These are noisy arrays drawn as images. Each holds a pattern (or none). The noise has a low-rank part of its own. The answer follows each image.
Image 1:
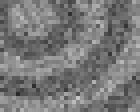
rings round one point
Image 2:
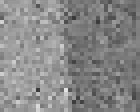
a sharp edge
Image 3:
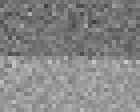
a sharp edge
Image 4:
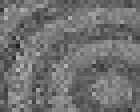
rings round one point
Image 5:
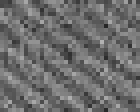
diagonal stripes
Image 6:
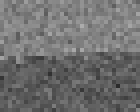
a sharp edge
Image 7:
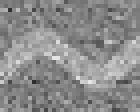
a wavy band
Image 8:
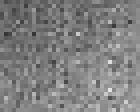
a smooth slope
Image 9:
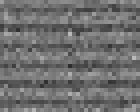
horizontal stripes
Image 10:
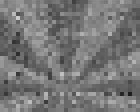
spokes from one point
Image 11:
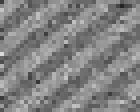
diagonal stripes
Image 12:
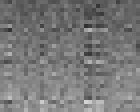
a smooth slope
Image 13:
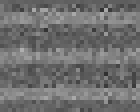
horizontal stripes
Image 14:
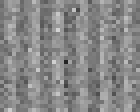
vertical stripes
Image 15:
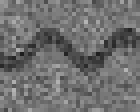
a wavy band
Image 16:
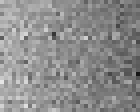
a smooth slope
